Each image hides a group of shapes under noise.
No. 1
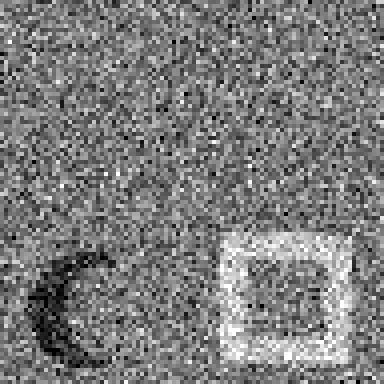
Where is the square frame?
bottom right
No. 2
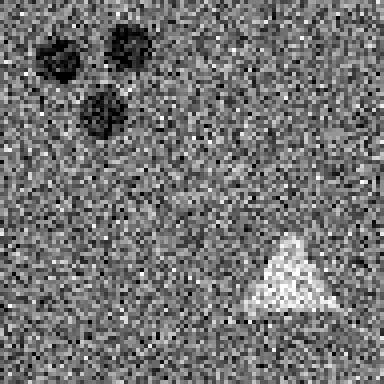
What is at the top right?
nothing
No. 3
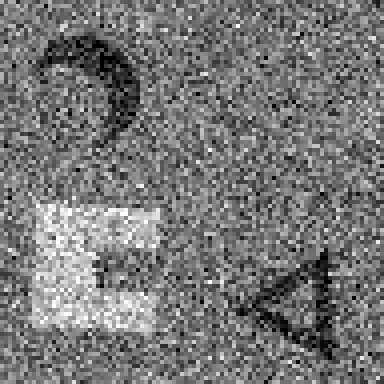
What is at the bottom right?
triangle frame
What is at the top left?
crescent
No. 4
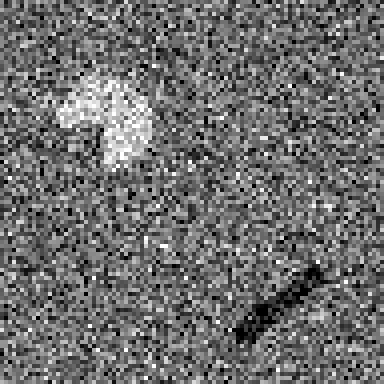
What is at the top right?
nothing
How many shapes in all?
2
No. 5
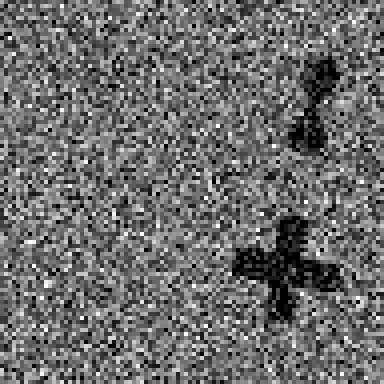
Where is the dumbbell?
top right
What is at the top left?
nothing
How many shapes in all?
2
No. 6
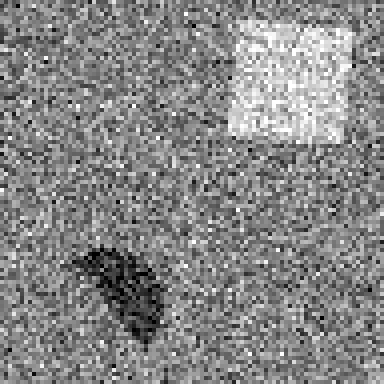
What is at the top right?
square
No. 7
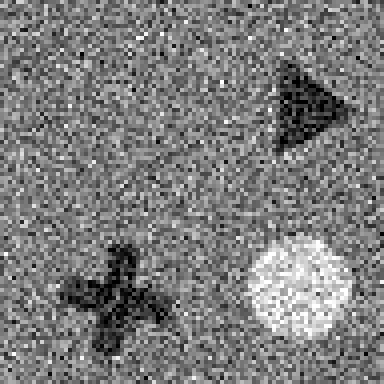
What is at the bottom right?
disc
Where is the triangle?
top right
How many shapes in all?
3
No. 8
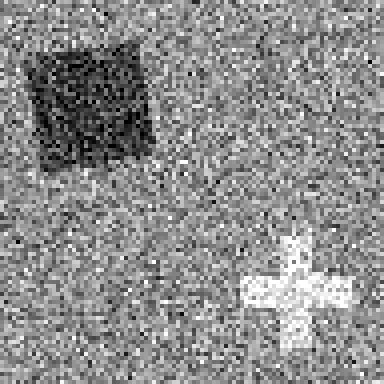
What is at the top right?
nothing
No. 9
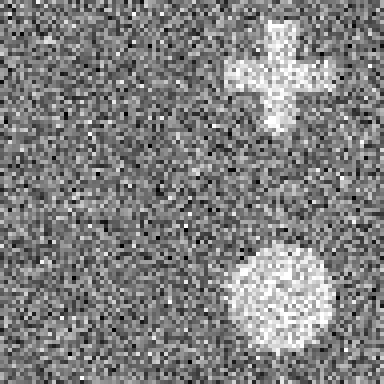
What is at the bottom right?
disc
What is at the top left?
nothing
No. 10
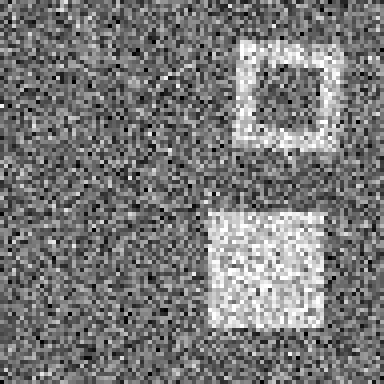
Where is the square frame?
top right
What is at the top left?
nothing
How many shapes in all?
2
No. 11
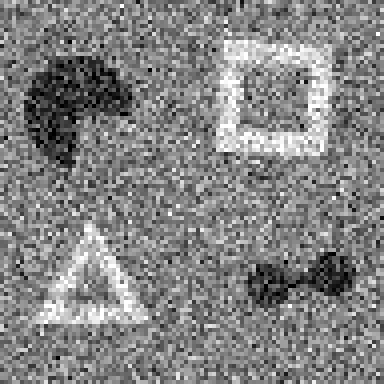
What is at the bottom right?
dumbbell
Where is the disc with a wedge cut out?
top left
